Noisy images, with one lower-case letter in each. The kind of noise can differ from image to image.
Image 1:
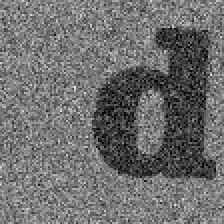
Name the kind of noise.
independent entries
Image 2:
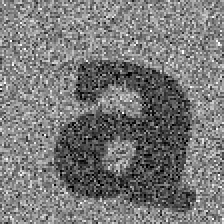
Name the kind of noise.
independent entries
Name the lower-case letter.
a
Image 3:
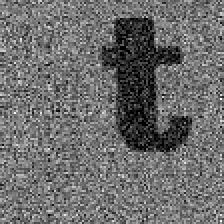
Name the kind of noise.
low rank plus noise
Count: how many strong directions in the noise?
five to eight
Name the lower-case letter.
t
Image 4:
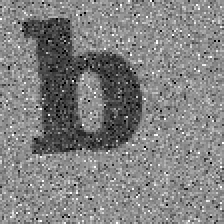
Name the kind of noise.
heavy tails
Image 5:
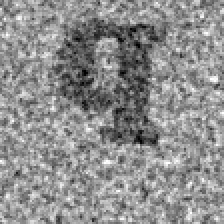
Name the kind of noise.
blotchy
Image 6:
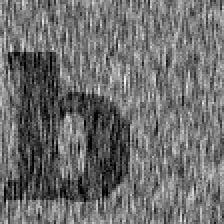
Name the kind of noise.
streaked along the columns
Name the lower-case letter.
b
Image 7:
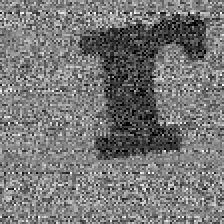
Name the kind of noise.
rows of uneven size
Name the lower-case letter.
r
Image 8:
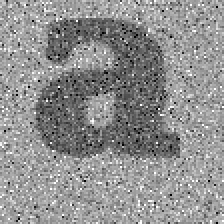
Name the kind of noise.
heavy tails
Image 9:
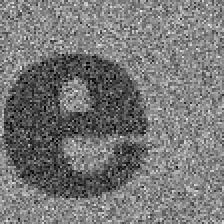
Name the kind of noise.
independent entries
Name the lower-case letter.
e
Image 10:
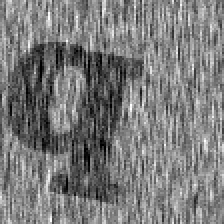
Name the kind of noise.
streaked along the columns
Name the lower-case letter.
q
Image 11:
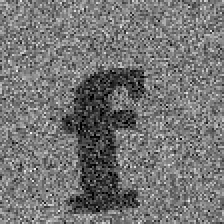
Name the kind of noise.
independent entries
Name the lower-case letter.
f
